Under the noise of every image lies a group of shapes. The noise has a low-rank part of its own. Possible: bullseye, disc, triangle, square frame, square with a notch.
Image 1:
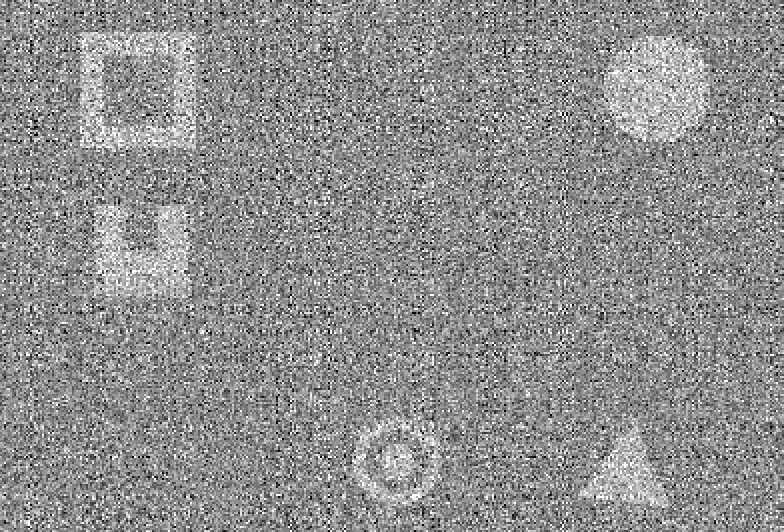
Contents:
top left: square frame; top right: disc; middle left: square with a notch; bottom middle: bullseye; bottom right: triangle
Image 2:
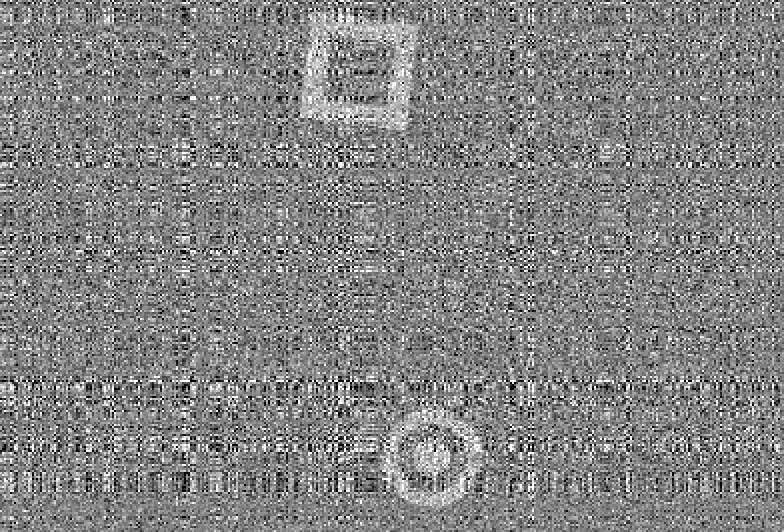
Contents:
top middle: square frame; bottom middle: bullseye
